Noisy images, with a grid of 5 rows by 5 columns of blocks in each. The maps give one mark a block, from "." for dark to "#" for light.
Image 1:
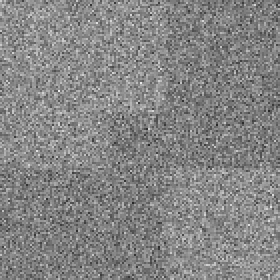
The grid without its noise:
###..
###..
##...
...##
...##
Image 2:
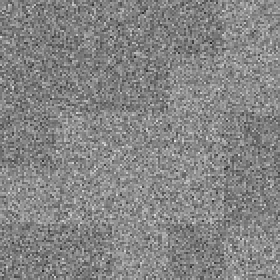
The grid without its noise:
....#
...##
.###.
####.
..#.#
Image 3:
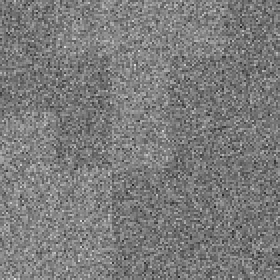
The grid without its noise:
.###.
..#..
#.#..
##...
##...
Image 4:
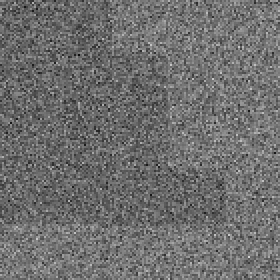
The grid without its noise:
..###
...##
...##
....#
#####
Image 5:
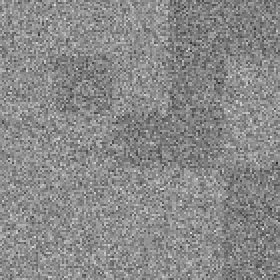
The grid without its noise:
###..
#.#.#
##..#
####.
####.
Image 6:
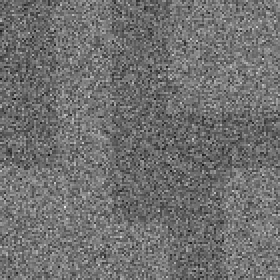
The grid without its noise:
.#.##
.#.##
.#...
##..#
###.#
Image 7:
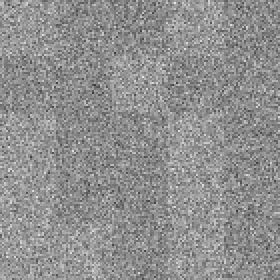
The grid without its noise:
#..#.
..#..
#..#.
#..#.
##.#.
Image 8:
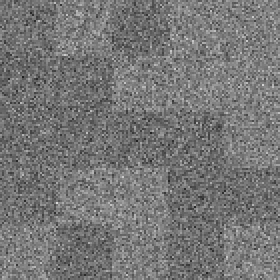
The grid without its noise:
.#.##
..###
....#
.##..
#.#.#
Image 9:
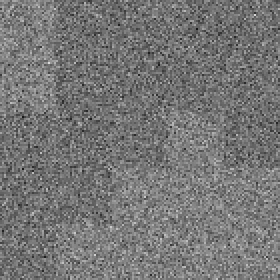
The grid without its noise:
#....
#....
...#.
..###
.####
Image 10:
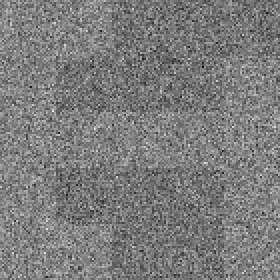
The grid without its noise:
##...
#...#
#####
#...#
##..#
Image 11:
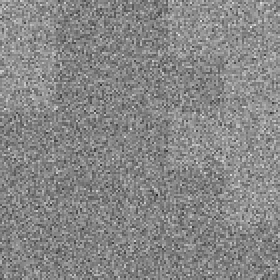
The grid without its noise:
#..##
#...#
...##
....#
.....
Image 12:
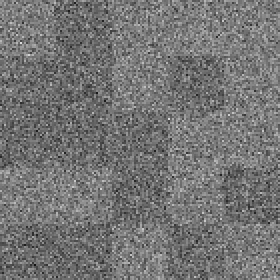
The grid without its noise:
#.###
..#.#
...##
##.#.
..#.#
